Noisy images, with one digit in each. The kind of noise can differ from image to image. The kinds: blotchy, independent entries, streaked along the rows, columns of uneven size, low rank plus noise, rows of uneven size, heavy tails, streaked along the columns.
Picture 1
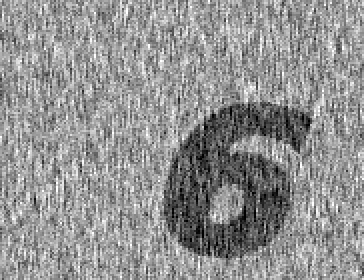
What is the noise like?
streaked along the columns
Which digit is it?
6
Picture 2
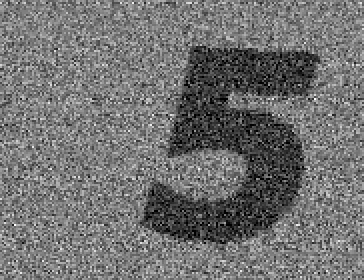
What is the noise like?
rows of uneven size
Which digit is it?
5
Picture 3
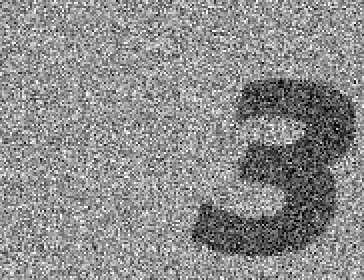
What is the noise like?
low rank plus noise
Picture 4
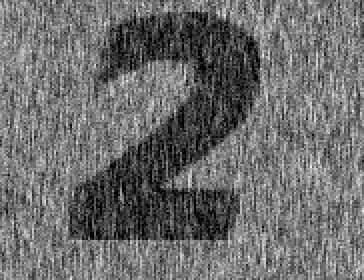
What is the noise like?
streaked along the columns
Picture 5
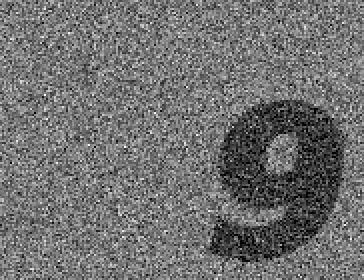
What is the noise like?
low rank plus noise
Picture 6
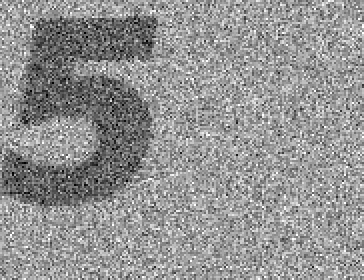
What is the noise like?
low rank plus noise
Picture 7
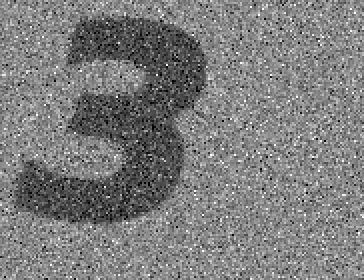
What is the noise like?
heavy tails
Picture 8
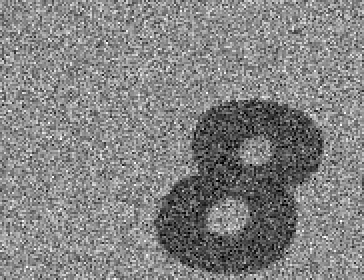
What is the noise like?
independent entries
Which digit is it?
8
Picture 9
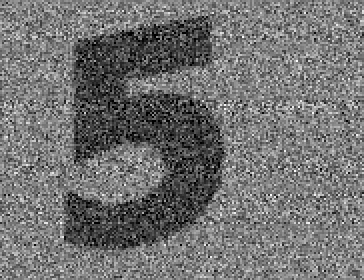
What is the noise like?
rows of uneven size
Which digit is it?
5
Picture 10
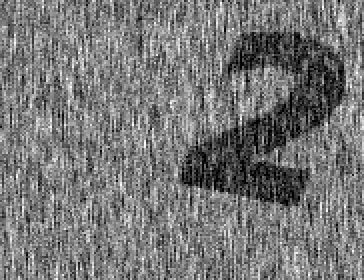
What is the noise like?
streaked along the columns
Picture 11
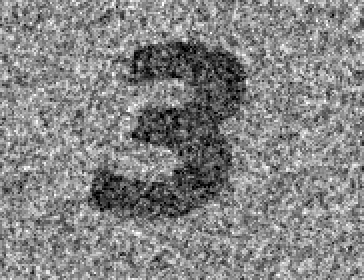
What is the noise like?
blotchy
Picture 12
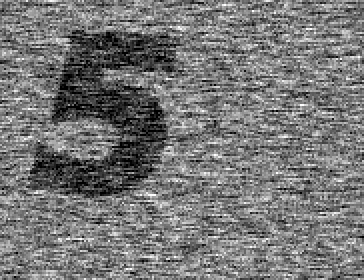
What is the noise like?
streaked along the rows
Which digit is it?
5
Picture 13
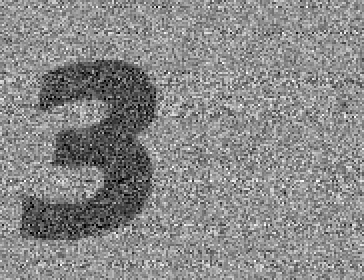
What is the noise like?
rows of uneven size
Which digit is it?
3
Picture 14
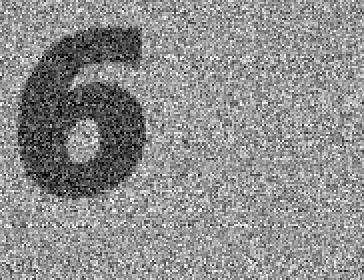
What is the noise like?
rows of uneven size
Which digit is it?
6
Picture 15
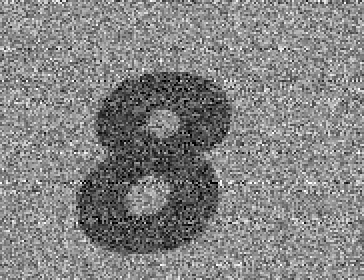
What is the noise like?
rows of uneven size
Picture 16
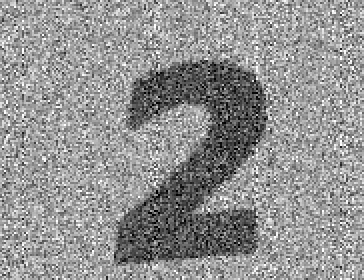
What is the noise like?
columns of uneven size
